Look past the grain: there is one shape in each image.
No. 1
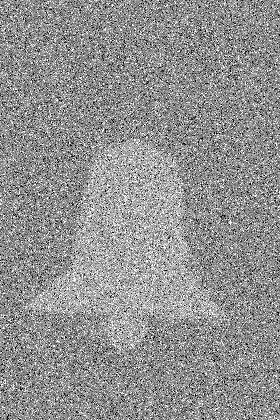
bell
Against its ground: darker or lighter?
lighter
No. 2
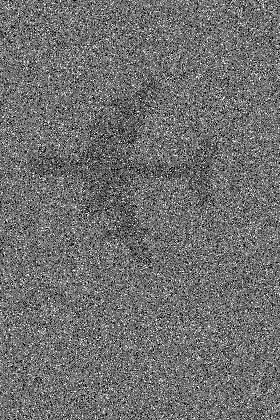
airplane
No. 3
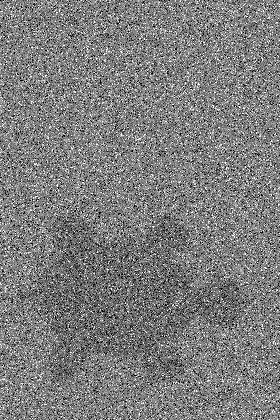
turtle
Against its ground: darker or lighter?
darker
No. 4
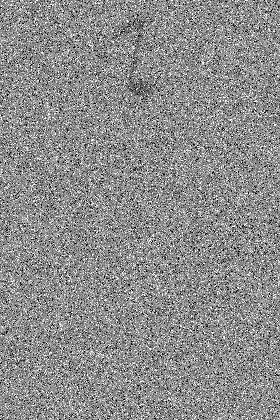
musical note
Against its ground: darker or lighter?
darker
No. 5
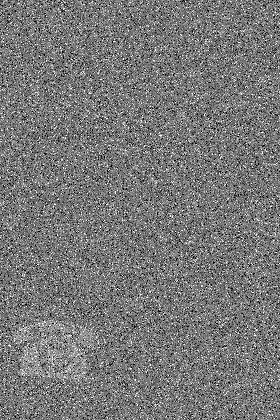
telephone
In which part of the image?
bottom left
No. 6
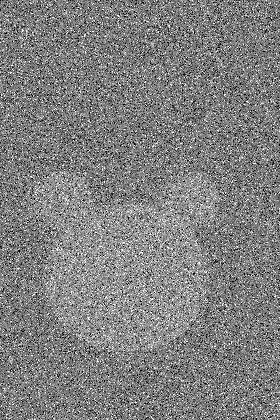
bear's head
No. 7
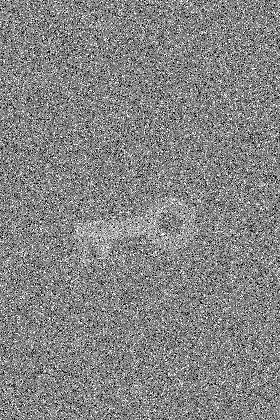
key
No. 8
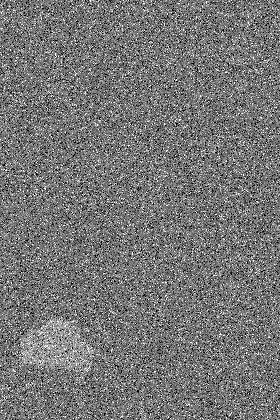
cloud
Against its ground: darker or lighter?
lighter
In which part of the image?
bottom left
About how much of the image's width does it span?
a quarter
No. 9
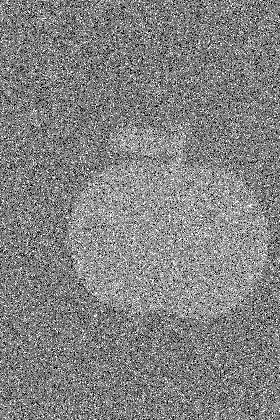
apple
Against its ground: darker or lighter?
lighter
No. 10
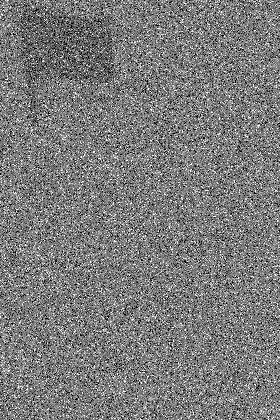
flag
